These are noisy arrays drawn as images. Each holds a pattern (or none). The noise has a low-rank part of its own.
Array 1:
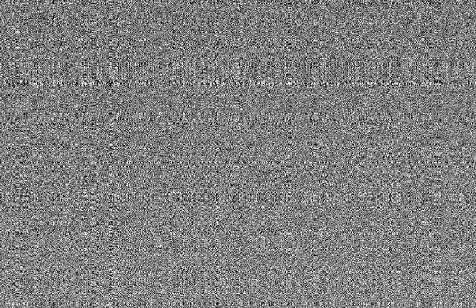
a smooth slope
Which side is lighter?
bottom
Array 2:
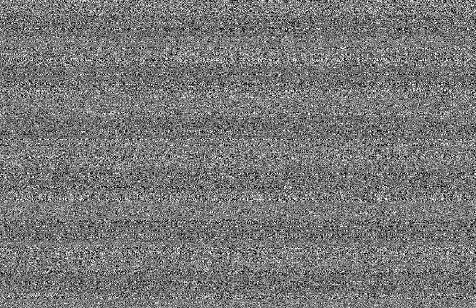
horizontal stripes
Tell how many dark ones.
6
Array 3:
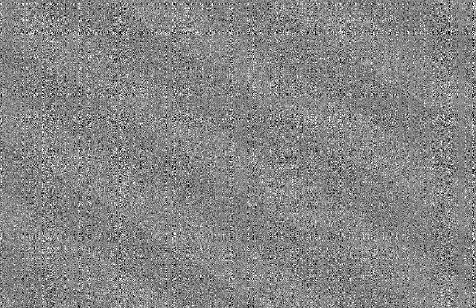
diagonal stripes
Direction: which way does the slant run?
top left to bottom right
